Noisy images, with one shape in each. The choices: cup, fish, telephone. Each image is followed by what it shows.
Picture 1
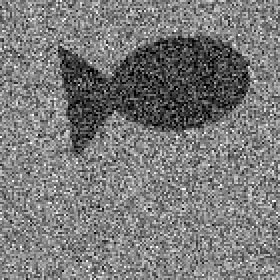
fish
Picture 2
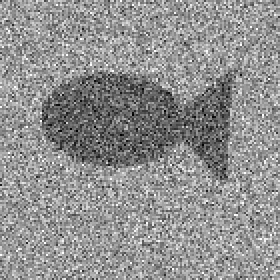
fish
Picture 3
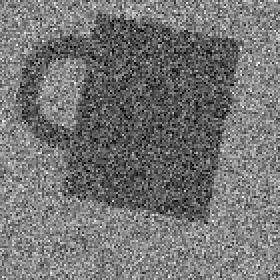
cup
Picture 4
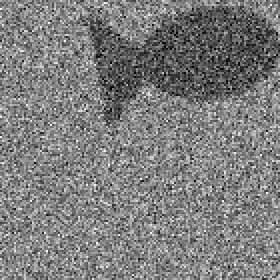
fish
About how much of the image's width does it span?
two thirds
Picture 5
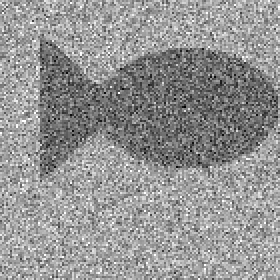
fish
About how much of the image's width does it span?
nearly all
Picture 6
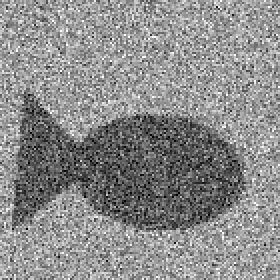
fish
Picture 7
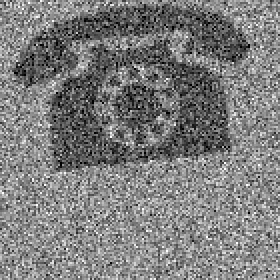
telephone
